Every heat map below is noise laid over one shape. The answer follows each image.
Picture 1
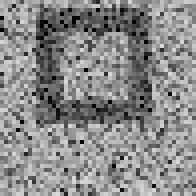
square frame
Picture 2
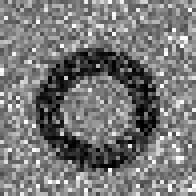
ring
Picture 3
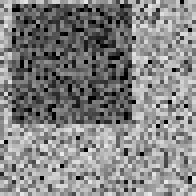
square
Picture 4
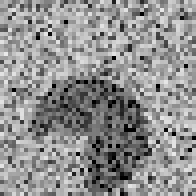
disc with a wedge cut out
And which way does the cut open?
down and left
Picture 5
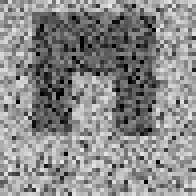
square with a notch
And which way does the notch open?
down
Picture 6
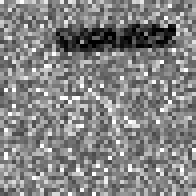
bar
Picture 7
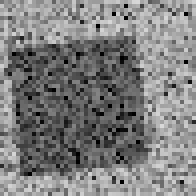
square
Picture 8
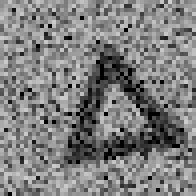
triangle frame
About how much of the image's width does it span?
two thirds
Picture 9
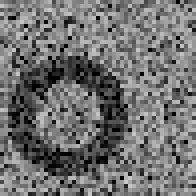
ring
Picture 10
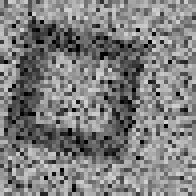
square frame
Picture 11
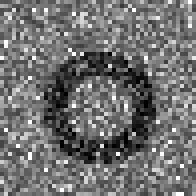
ring
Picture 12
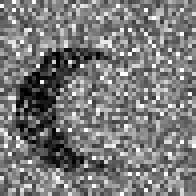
crescent
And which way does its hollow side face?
right
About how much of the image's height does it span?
two thirds
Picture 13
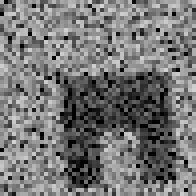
square with a notch
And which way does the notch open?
down
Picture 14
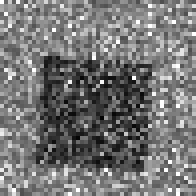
square
